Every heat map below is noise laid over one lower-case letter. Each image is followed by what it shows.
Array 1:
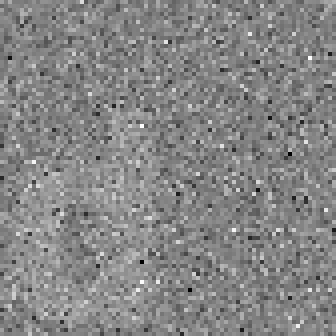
d
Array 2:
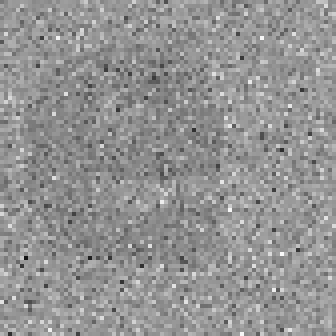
e
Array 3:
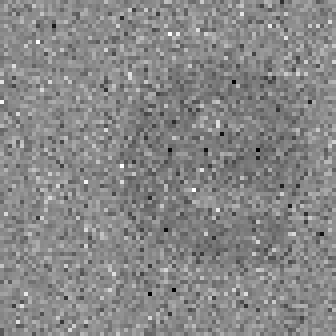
e
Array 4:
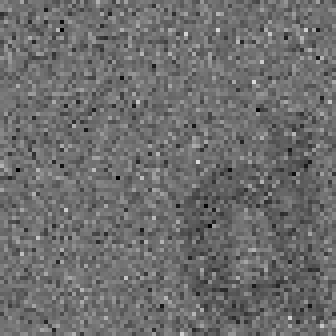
d
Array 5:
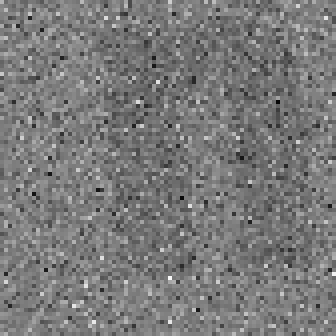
n
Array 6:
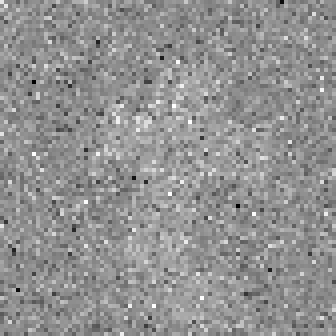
t
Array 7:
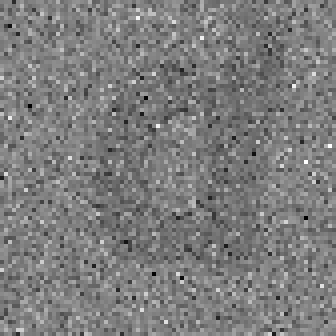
d
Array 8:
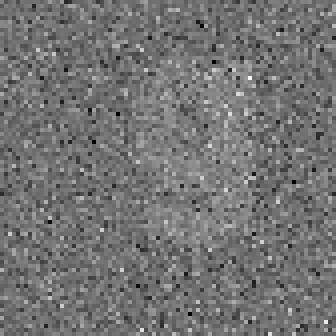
g
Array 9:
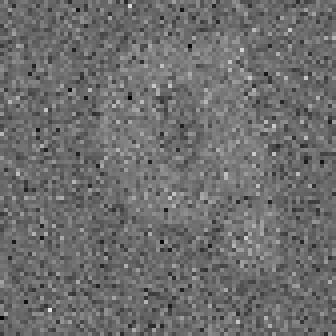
q
